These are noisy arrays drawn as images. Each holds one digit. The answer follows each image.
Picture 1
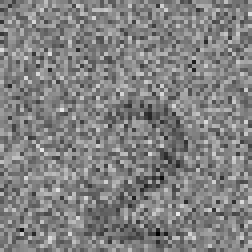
2
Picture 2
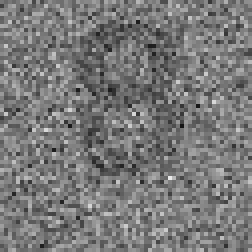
8
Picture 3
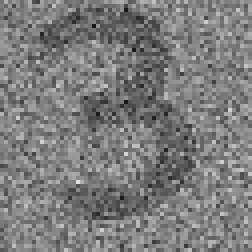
3
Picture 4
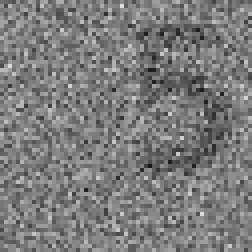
5
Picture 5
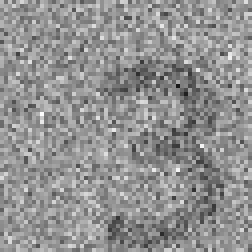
3
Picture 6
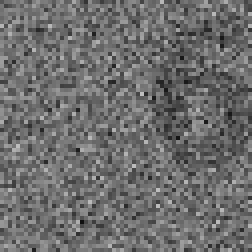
6
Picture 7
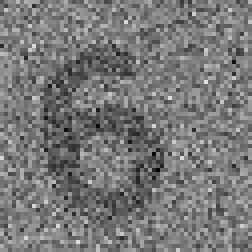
6
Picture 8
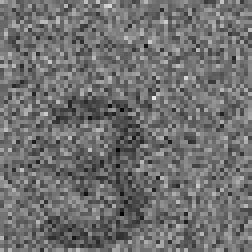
3
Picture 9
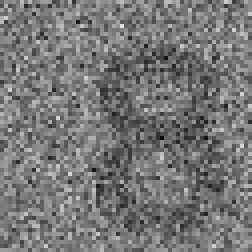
8
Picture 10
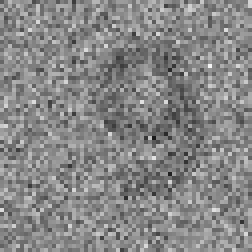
9
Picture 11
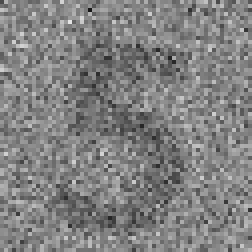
5
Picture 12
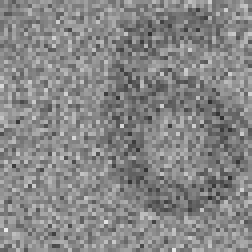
6
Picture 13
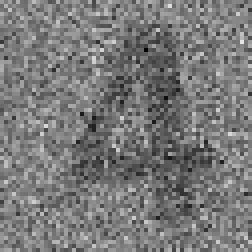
4
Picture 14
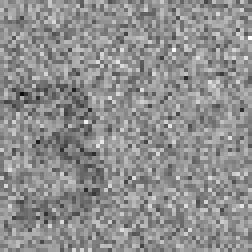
3
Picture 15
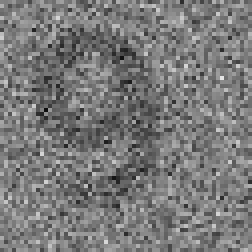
9
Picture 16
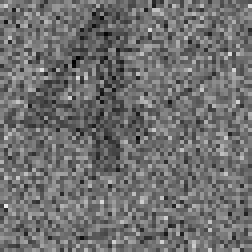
4
